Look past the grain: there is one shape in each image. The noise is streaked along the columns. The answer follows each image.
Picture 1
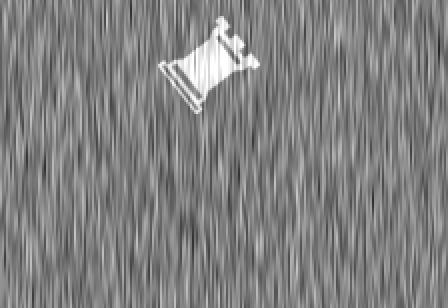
light chess rook, top middle
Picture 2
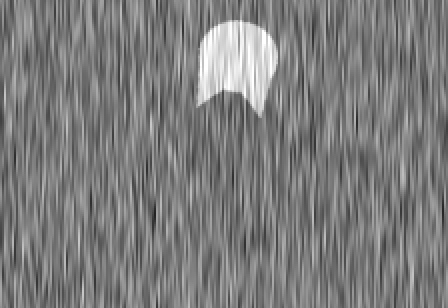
light cat's head, top middle
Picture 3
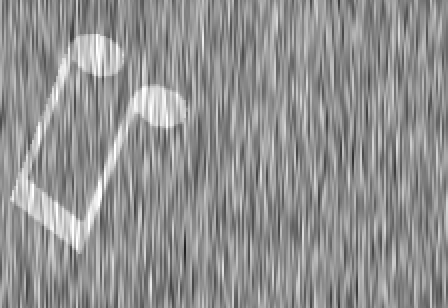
light pair of musical notes
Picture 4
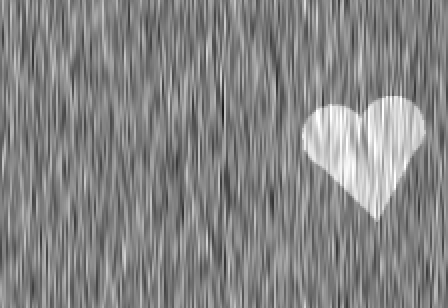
light heart, middle right
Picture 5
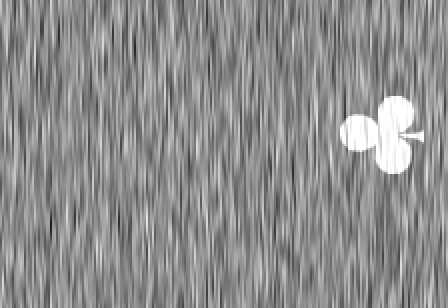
light club, middle right
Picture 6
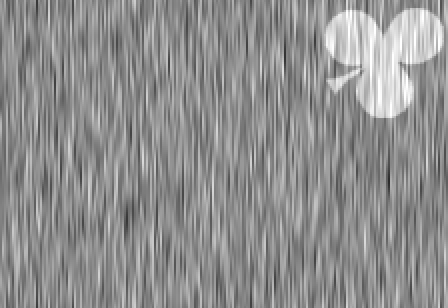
light club, top right
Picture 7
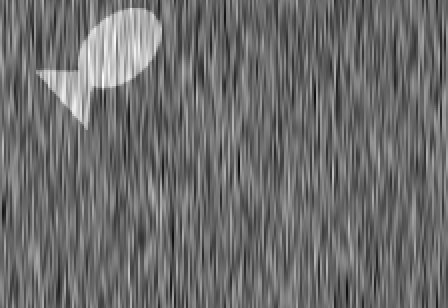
light fish, top left
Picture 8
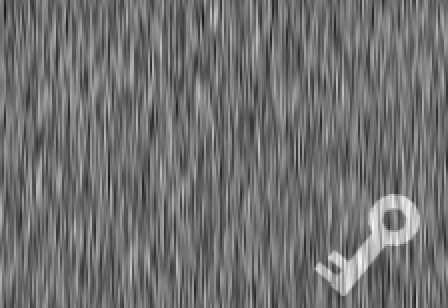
light key, bottom right
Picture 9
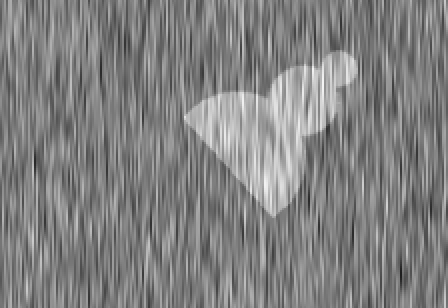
light chess pawn
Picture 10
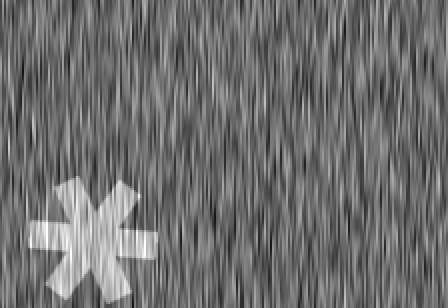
light asterisk, bottom left
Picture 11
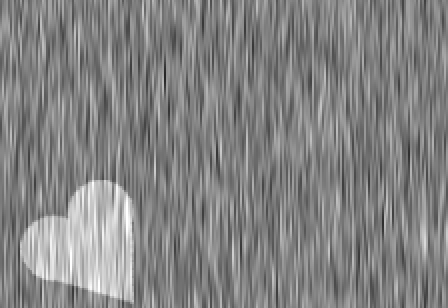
light heart, bottom left
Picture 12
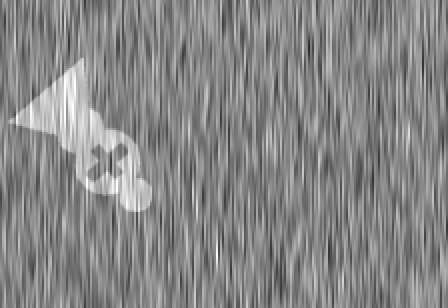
light chess bishop
